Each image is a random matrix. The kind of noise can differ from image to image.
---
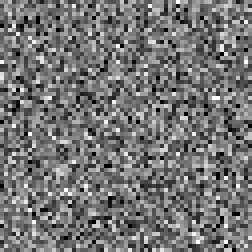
independent entries
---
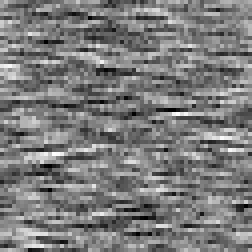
streaked along the rows
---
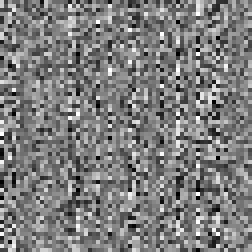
columns of uneven size
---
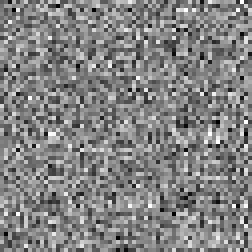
low rank plus noise
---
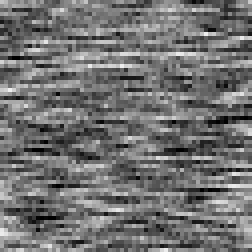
streaked along the rows
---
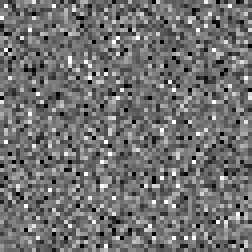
heavy tails
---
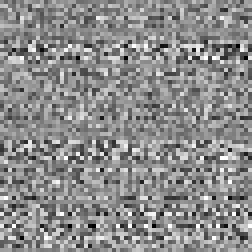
rows of uneven size
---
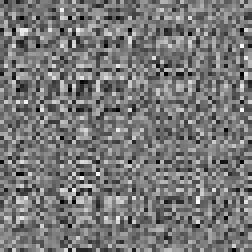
low rank plus noise
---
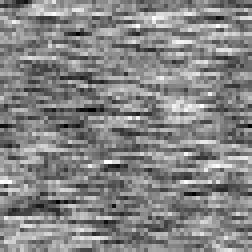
streaked along the rows
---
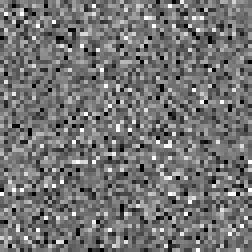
heavy tails
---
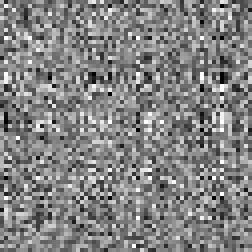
low rank plus noise
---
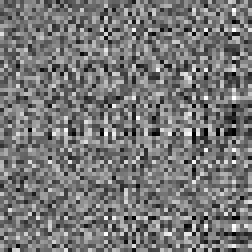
low rank plus noise
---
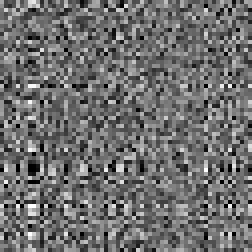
low rank plus noise
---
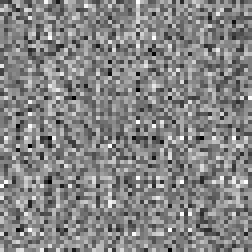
low rank plus noise
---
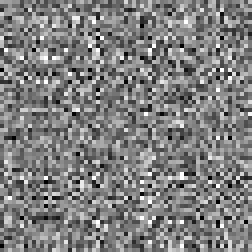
low rank plus noise
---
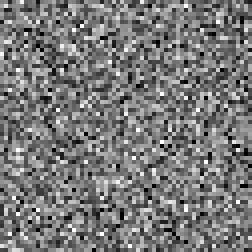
independent entries
